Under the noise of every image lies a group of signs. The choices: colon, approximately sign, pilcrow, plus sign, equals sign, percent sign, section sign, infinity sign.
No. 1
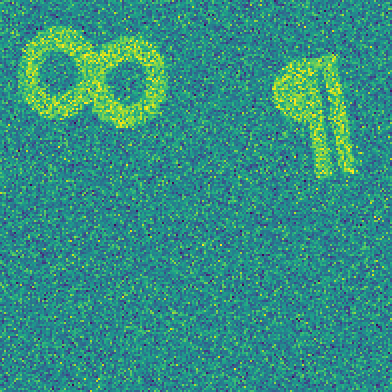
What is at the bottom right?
nothing
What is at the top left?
infinity sign
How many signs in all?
2
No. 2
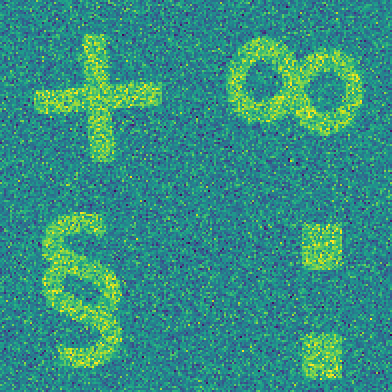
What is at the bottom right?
colon
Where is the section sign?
bottom left
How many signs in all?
4
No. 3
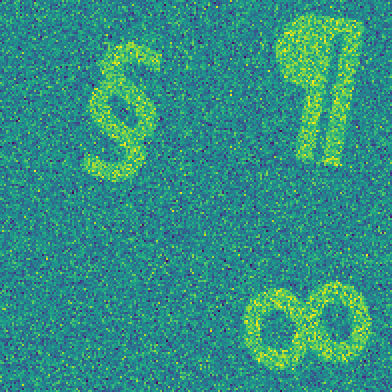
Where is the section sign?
top left
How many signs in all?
3
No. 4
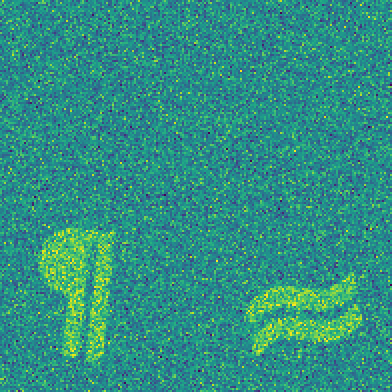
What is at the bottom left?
pilcrow
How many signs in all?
2
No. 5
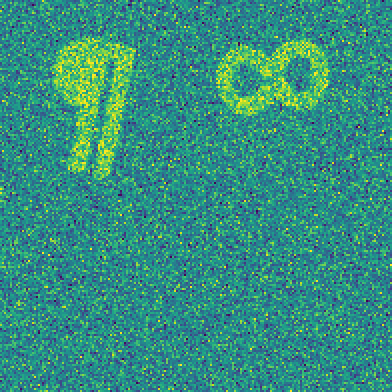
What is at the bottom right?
nothing
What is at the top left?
pilcrow
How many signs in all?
2
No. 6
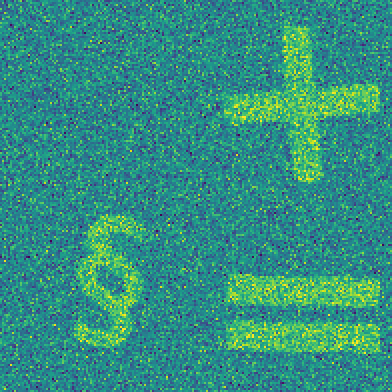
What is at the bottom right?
equals sign
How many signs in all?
3
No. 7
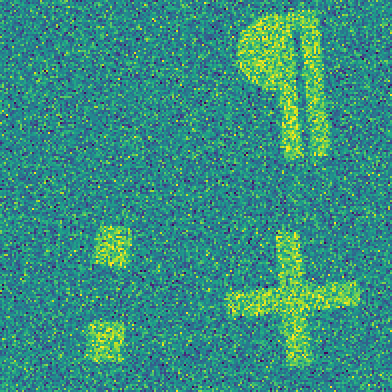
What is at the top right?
pilcrow
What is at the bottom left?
colon
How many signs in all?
3
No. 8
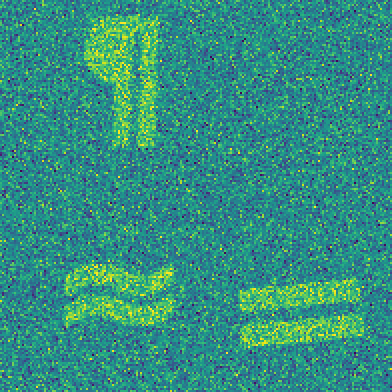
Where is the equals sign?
bottom right
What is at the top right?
nothing
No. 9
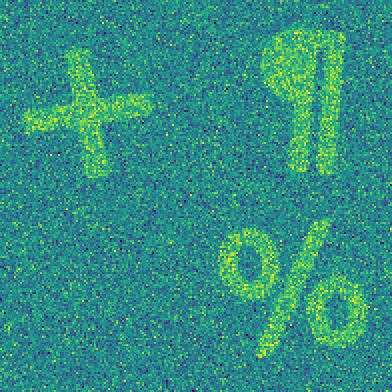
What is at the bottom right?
percent sign
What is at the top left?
plus sign
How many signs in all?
3
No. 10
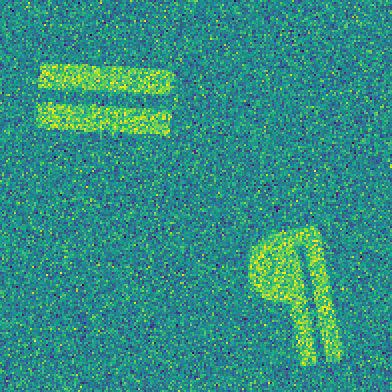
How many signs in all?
2
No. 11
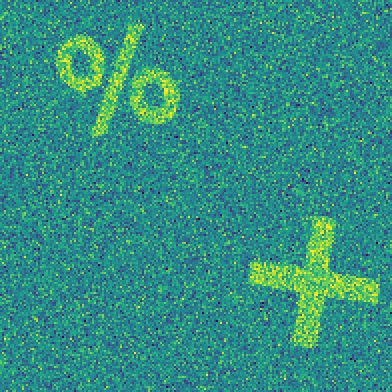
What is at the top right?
nothing
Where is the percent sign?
top left
